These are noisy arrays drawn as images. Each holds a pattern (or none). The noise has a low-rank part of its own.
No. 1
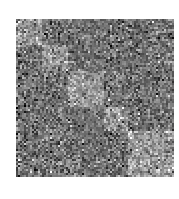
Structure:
blocks along the diagonal
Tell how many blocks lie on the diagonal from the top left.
5
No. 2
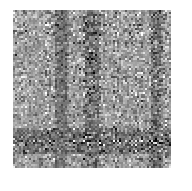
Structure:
bands of rows crossing bands of columns
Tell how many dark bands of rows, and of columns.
1 and 3
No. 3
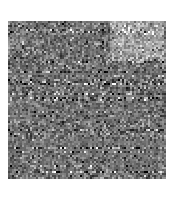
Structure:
one block
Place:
top right
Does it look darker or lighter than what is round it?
lighter
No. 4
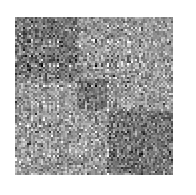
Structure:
blocks along the diagonal
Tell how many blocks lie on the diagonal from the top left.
3
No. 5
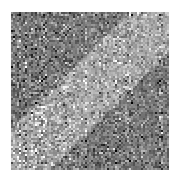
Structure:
a diagonal band
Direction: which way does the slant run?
bottom left to top right
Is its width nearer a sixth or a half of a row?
a half
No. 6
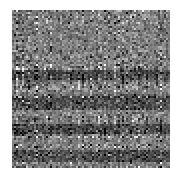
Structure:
bands of rows
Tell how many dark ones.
4
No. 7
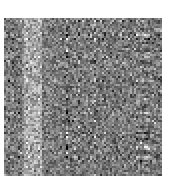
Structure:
one band of columns
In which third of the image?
left
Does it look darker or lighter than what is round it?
lighter
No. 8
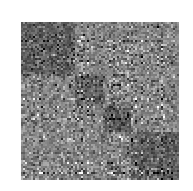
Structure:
blocks along the diagonal
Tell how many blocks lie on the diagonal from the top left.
4
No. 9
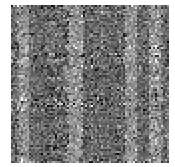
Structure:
bands of columns
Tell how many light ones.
4
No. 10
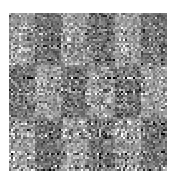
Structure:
a checkerboard
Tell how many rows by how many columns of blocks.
3 by 6
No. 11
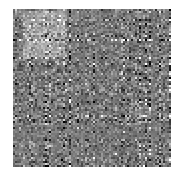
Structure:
one block
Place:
top left
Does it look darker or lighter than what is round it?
lighter
